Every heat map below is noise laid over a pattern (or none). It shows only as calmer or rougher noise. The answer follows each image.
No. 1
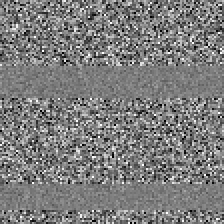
bands of rows
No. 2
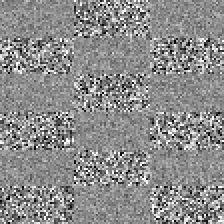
a checkerboard
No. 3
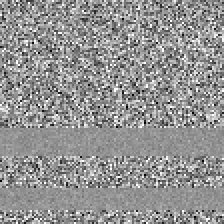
bands of rows
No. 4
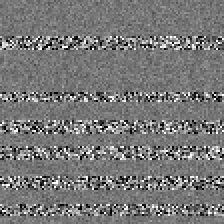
bands of rows
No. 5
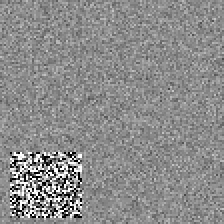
one block
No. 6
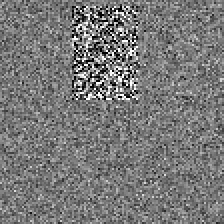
one block
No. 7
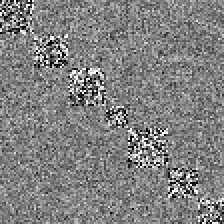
blocks along the diagonal
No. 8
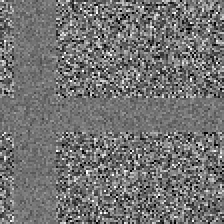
bands of rows crossing bands of columns
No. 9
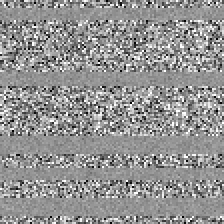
bands of rows
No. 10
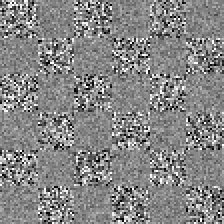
a checkerboard
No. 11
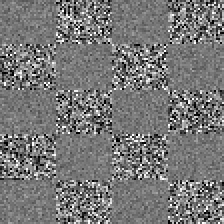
a checkerboard
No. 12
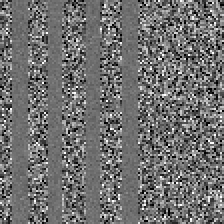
bands of columns
